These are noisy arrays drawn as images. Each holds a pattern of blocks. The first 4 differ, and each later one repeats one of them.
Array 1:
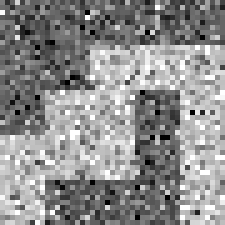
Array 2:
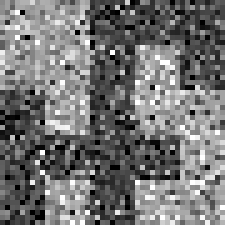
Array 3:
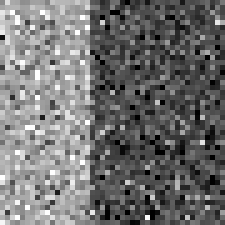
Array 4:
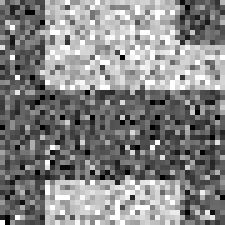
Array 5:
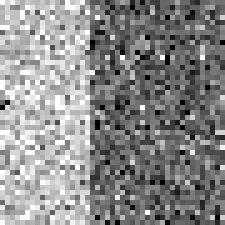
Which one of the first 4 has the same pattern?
3
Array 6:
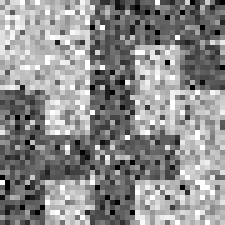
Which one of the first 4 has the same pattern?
2
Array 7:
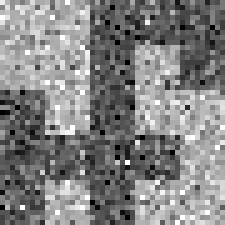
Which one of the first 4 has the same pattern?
2
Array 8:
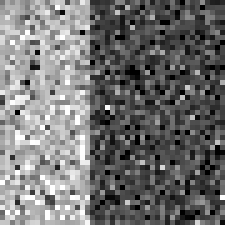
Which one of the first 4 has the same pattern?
3
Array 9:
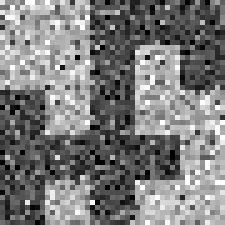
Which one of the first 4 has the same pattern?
2
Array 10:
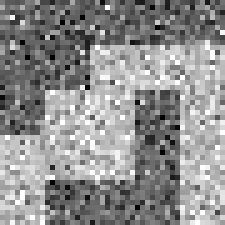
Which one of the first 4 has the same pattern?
1
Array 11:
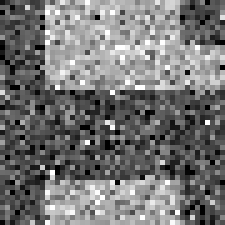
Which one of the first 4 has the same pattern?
4
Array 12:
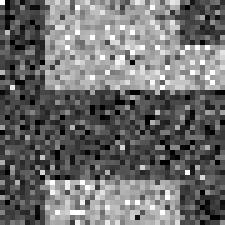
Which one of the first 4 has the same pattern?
4
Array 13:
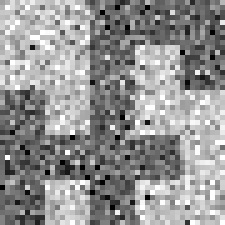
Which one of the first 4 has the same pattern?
2
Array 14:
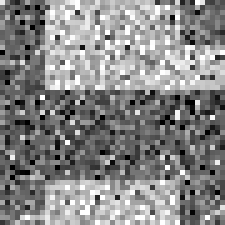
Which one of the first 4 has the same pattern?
4
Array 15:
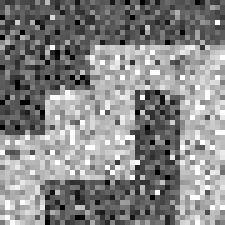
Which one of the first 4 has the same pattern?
1
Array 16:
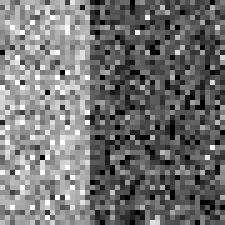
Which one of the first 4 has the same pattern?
3
